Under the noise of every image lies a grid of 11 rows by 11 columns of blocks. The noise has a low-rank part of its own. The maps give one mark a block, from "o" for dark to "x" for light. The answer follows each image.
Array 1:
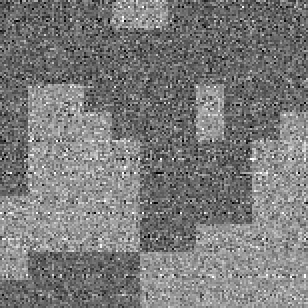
ooooxxooooo
ooooooooooo
ooooooooooo
oxxooooxooo
oxxxoooxoox
oxxxxooooxx
oxxxxooooxx
xxxxxooooxx
xxxxxooxxxx
xooooxxxxxx
oooooxxxxxx
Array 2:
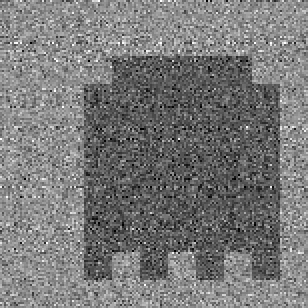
xxxxxxxxxxx
xxxxxxxxxxx
xxxxoooooxx
xxxooooooox
xxxooooooox
xxxooooooox
xxxooooooox
xxxooooooox
xxxooooooox
xxxoxoxoxox
xxxxxxxxxxx
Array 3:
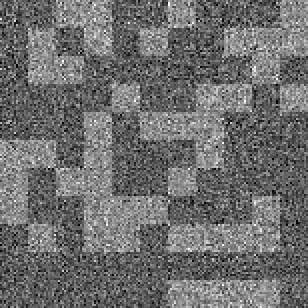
ooxxooxooox
oxoxoxooxxx
oxxooooooxo
ooooxooxxox
oooxoxxxooo
xxoxoooxooo
xoxxooxoooo
xooxxxoooxo
oxoxxoxxxxo
ooooooooooo
ooooooxxxxo
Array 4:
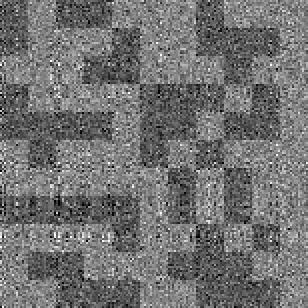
oxooxxxoxxx
oxxxoxxooox
xxxooxxxoxx
oxxxxoooxox
ooooxooxoox
xoxxxoxoxxx
xxxxxxoxoxx
oooooxoxoxx
xxxxoxxoxox
xooxxxoooxx
xxoooxxooox
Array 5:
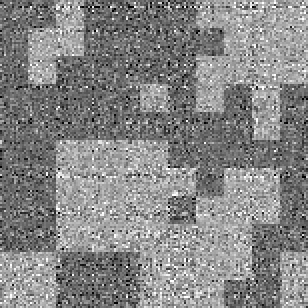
ooxooooxxxx
oxxoooooxxx
oxoooooxxxx
oooooxoxoxo
oooooooooxo
ooxxxxooooo
ooxxxxxoxxo
ooxxxxoxxxo
ooxxxxxxxoo
xxoooxxxxox
xxoooxxxoox
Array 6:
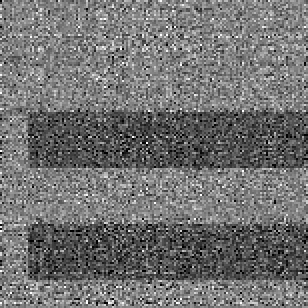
xxxxxxxxxxx
xxxxxxxxxxx
xxxxxxxxxxx
xxxxxxxxxxx
xoooooooooo
xoooooooooo
xxxxxxxxxxx
xxxxxxxxxxx
xoooooooooo
xoooooooooo
xxxxxxxxxxx
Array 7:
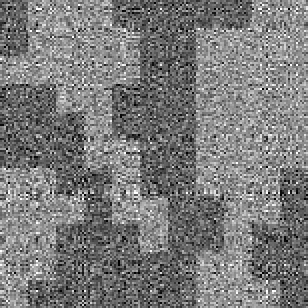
oxxxoooooxx
oxxxxooxxxx
xxxxxooxxxx
ooxxoooxxxx
oooxoooxxxx
oooxxooxxxx
xxooxooxxxo
xxxoxxooxxo
xxoooxooxoo
xxoooooxxoo
xooooooxxxo
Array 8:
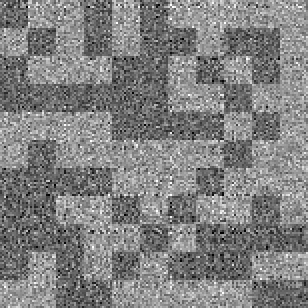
oxxoxoxxxxx
xoxoxooxoox
oxxxooxoxox
ooooooxxoxx
xxxxooooxox
xoxxxxxxoxx
ooooxxxoxxx
ooxxoxoxxox
oooxxoxoooo
oxoxoxoooxx
xxooxxxxxoo
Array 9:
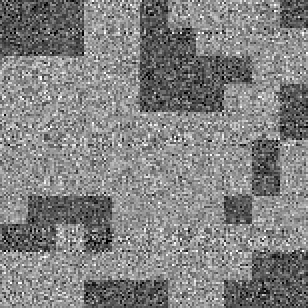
oooxxoxxxxo
oooxxooxxxx
xxxxxooooxx
xxxxxoooxxo
xxxxxxxxxxo
xxxxxxxxxox
xxxxxxxxxox
xoooxxxxoxx
ooxoxxxxxxx
xxxxxxxxxoo
xxxoooxxooo
